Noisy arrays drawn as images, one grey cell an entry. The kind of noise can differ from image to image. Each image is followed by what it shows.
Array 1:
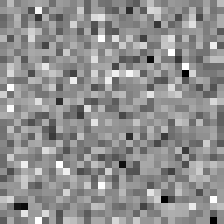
heavy tails
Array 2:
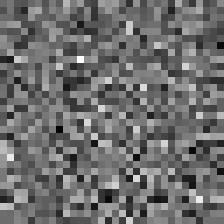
low rank plus noise
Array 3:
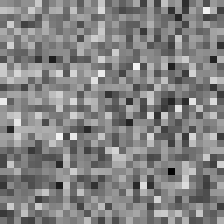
low rank plus noise
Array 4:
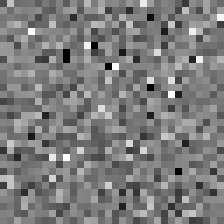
heavy tails
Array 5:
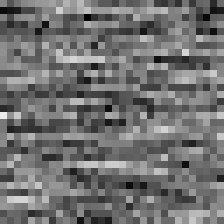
streaked along the rows
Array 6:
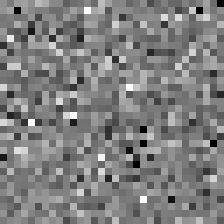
heavy tails
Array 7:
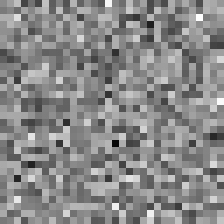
low rank plus noise
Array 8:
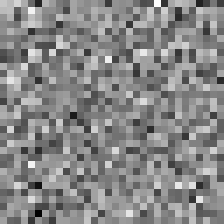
low rank plus noise
